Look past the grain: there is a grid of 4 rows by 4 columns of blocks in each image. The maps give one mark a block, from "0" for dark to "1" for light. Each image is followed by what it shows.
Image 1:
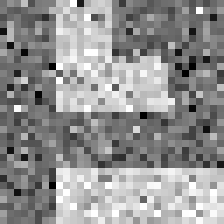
0100
0110
0000
0111
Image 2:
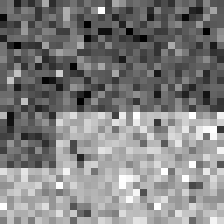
0000
0000
0111
1111
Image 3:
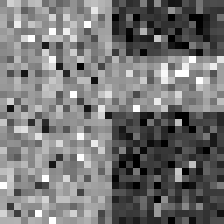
1100
1111
1100
1100
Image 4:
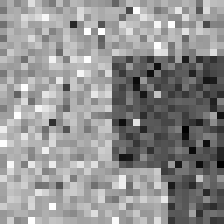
1111
1100
1100
1110
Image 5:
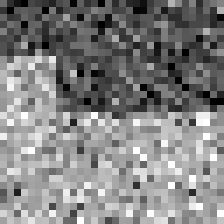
0000
1000
1111
1111
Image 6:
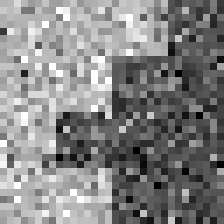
1110
1100
1000
1100
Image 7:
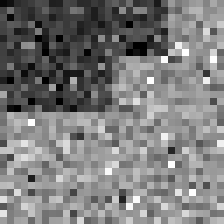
0001
0011
1111
1111
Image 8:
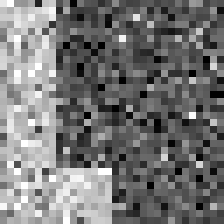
1000
1000
1000
1100
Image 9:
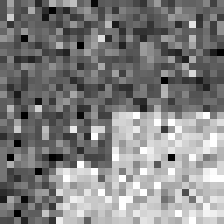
0000
0000
0011
0111
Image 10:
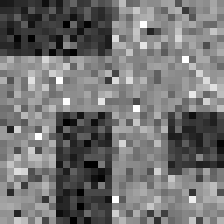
0011
1111
1010
1011
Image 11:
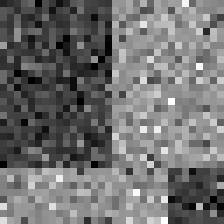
0011
0011
0011
1110
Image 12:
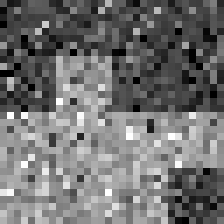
0000
0100
1111
1110
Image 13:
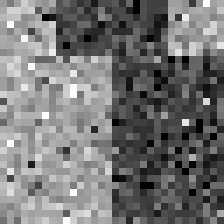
1001
1100
1100
1100
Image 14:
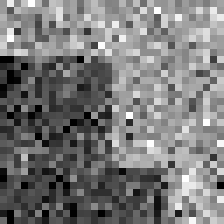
1111
0011
0011
0001
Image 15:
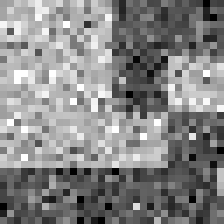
1100
1101
1110
0000
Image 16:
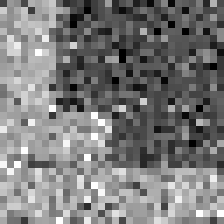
1000
1000
1100
1111
